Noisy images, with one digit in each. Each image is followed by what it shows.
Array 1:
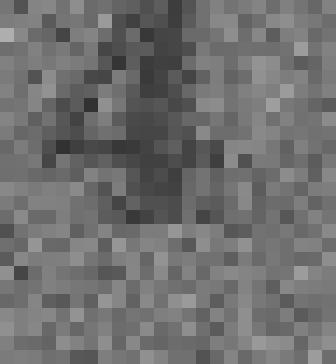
4
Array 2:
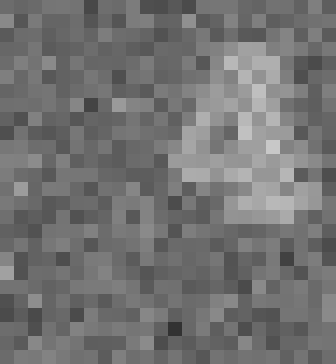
4
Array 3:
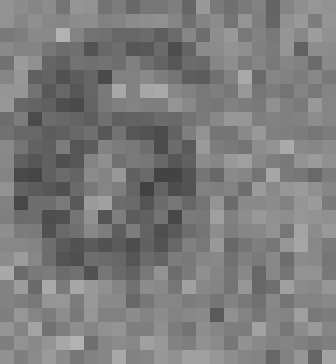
6
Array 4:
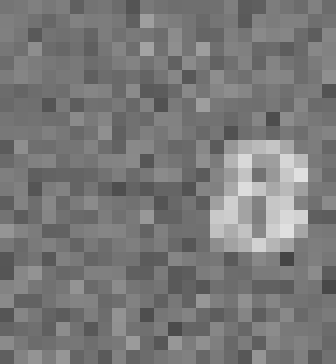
8
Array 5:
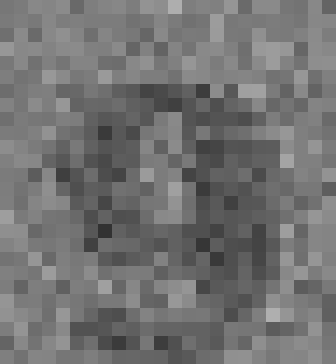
9
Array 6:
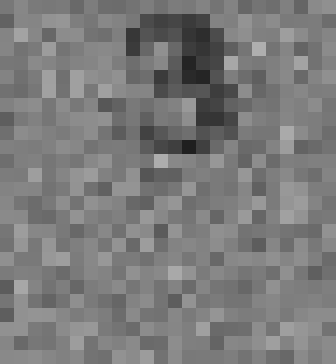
3
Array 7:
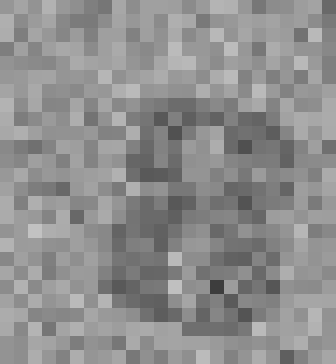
8
